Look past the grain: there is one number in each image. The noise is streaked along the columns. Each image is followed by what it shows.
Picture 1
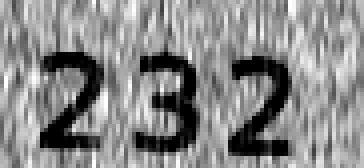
232
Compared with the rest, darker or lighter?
darker
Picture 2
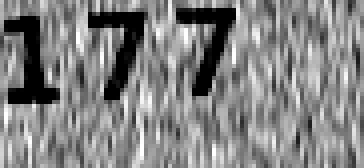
177
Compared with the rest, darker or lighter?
darker
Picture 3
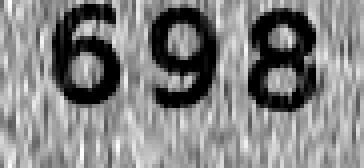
698
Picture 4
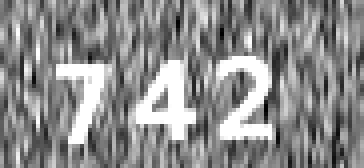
742
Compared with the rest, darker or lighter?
lighter
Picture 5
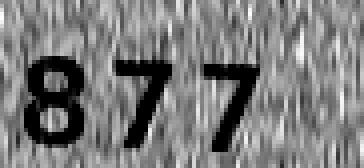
877
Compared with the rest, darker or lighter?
darker
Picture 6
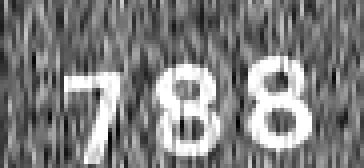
788
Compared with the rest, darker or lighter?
lighter
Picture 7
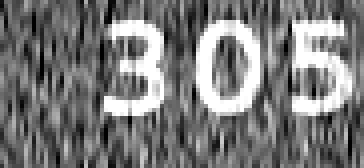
305
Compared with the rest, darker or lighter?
lighter
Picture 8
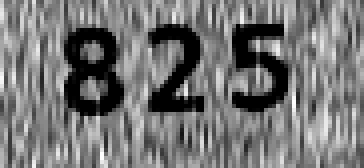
825
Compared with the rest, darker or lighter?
darker
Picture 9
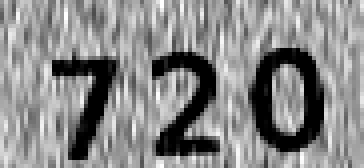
720
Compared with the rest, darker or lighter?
darker
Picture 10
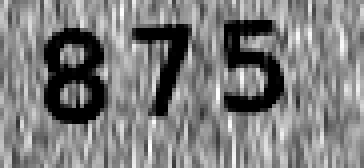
875
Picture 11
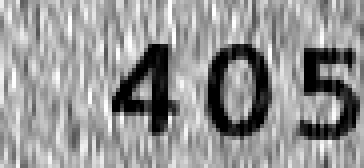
405
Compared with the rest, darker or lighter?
darker
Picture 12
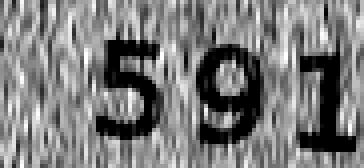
591
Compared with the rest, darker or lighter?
darker
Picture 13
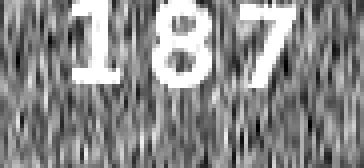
187
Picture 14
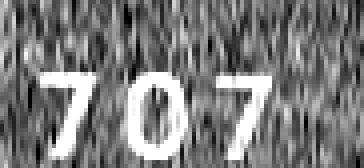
707
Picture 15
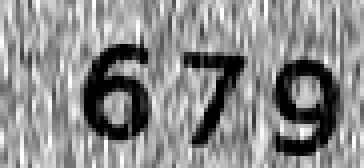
679
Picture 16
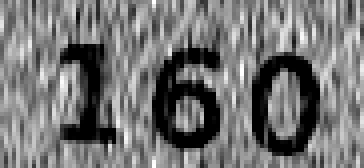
160
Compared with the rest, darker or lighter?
darker
